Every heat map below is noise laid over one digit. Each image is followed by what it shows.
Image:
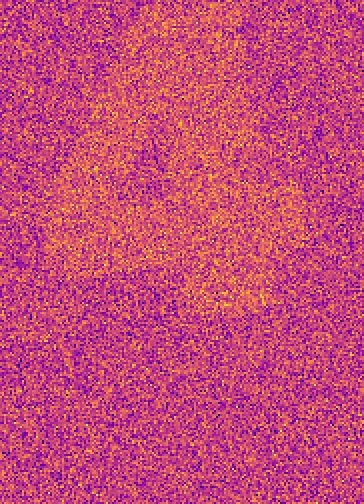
4
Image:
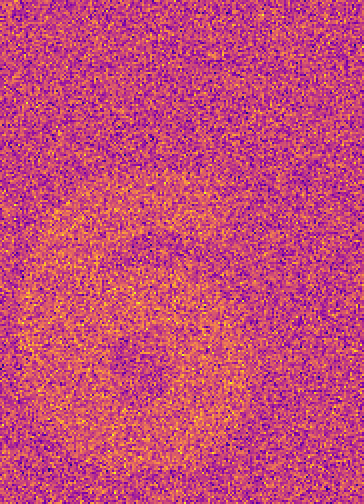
6
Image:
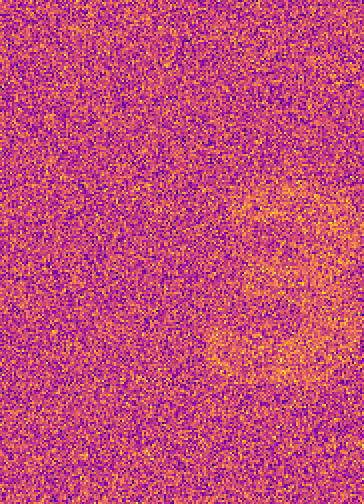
3
